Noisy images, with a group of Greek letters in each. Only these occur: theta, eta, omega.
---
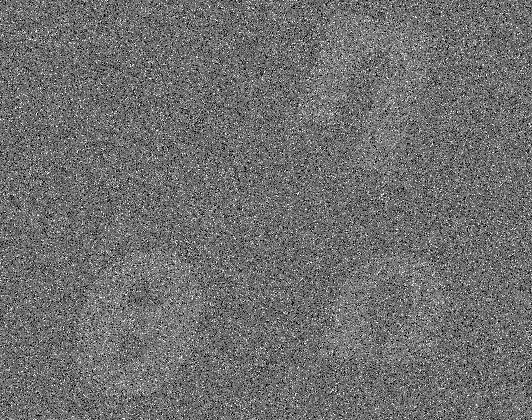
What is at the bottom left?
theta
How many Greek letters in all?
3
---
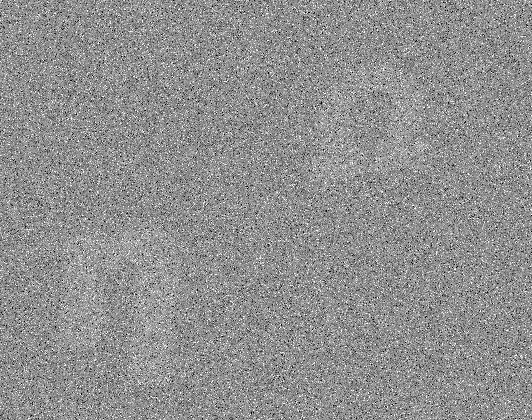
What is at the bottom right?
nothing
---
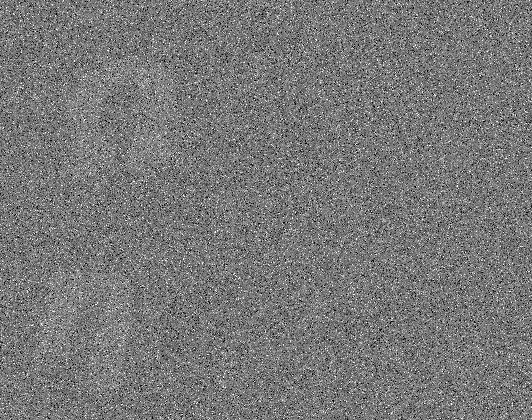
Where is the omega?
top left
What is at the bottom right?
nothing
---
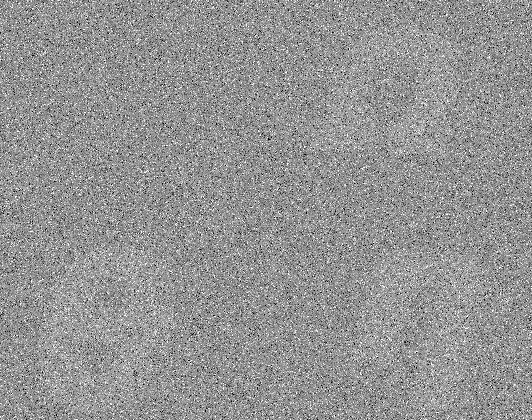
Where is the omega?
top right
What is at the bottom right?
eta
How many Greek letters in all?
3
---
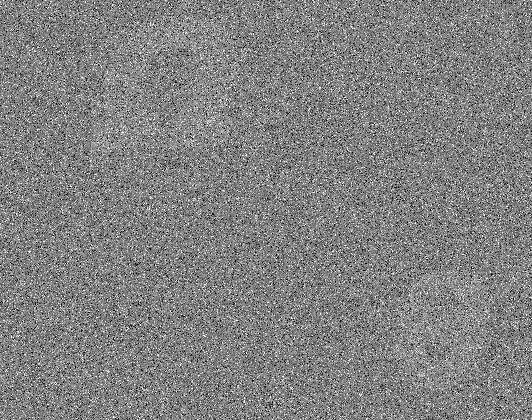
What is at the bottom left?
nothing
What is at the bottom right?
theta
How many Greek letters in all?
2
